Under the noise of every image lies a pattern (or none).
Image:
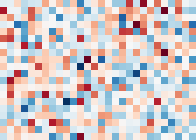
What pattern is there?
only noise
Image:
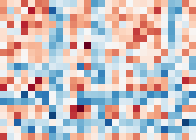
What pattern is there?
bands of rows crossing bands of columns
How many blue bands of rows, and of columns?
3 and 3
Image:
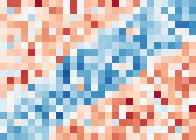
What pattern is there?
a diagonal band
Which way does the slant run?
bottom left to top right
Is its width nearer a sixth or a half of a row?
a half
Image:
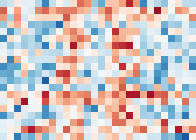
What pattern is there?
bands of rows crossing bands of columns
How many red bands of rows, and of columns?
3 and 2
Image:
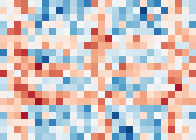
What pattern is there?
bands of rows crossing bands of columns
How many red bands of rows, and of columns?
3 and 3
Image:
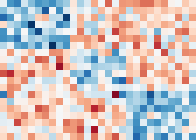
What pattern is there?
blocks along the diagonal
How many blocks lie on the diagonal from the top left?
3
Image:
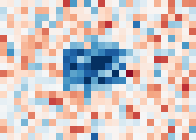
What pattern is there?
one block
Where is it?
centre
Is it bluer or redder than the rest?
bluer
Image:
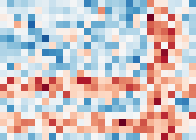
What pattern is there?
bands of rows crossing bands of columns
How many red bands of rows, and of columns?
2 and 1
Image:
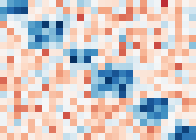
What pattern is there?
blocks along the diagonal
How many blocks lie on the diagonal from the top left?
6
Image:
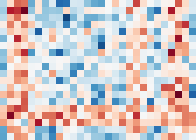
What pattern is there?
bands of rows crossing bands of columns
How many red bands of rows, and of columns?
1 and 3
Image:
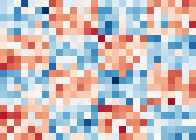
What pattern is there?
a checkerboard
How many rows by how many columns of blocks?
4 by 4
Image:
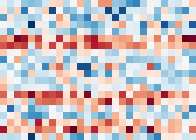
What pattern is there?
bands of rows
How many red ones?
3
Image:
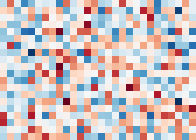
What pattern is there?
only noise
